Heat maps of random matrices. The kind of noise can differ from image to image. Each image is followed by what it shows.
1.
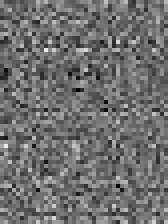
low rank plus noise
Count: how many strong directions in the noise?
three or four
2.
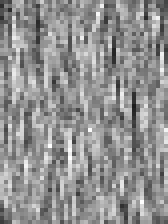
streaked along the columns
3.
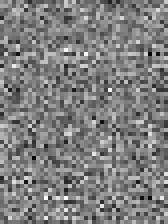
low rank plus noise
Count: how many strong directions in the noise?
three or four
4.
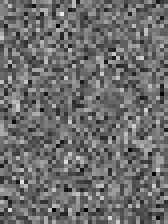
independent entries
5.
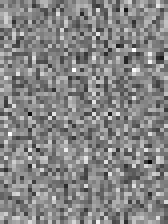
low rank plus noise
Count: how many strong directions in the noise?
three or four
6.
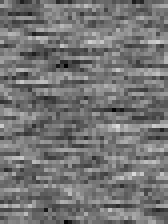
streaked along the rows
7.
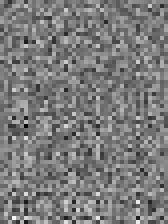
low rank plus noise
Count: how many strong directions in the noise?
one
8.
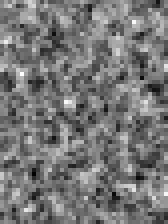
blotchy
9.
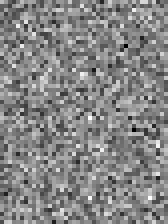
independent entries
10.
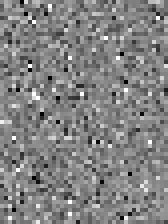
heavy tails
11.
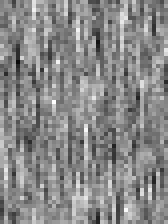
streaked along the columns
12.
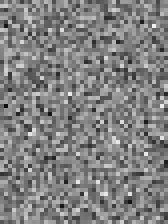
independent entries
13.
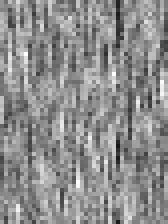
streaked along the columns
